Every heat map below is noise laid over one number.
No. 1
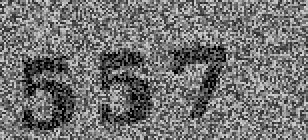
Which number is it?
557
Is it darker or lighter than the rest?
darker
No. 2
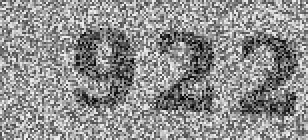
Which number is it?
922
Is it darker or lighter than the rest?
darker
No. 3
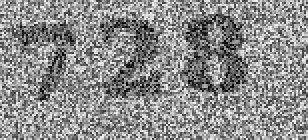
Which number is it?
728
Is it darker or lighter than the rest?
darker
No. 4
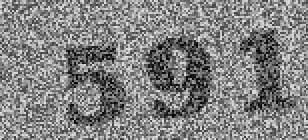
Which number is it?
591
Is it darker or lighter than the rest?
darker
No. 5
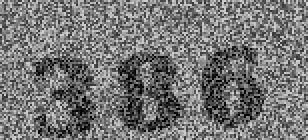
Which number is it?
386
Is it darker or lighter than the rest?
darker
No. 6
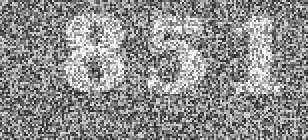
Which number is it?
851
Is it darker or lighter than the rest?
lighter
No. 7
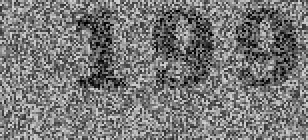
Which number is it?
199
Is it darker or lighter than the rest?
darker
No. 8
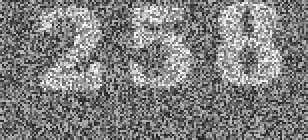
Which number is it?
258
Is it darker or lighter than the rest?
lighter
